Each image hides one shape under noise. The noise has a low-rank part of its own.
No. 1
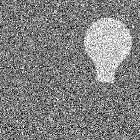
light bulb
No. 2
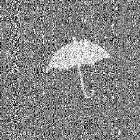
umbrella
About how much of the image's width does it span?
half
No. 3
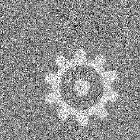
gear
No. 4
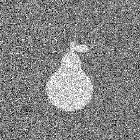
pear
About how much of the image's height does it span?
half
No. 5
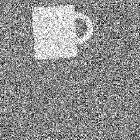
cup
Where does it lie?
top middle
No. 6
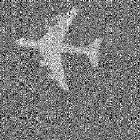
airplane
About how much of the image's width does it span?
two thirds
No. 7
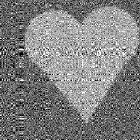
heart
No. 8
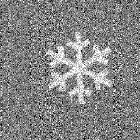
snowflake
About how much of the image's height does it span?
half
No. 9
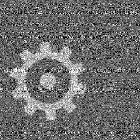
gear
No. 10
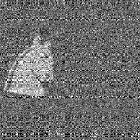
chess knight
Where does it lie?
middle left
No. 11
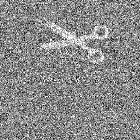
pair of scissors
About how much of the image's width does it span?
half
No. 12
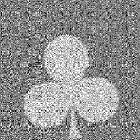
club
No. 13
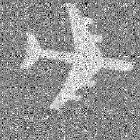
airplane
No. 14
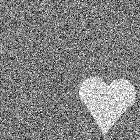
heart
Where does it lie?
bottom right
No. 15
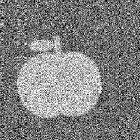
apple
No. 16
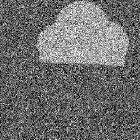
cloud
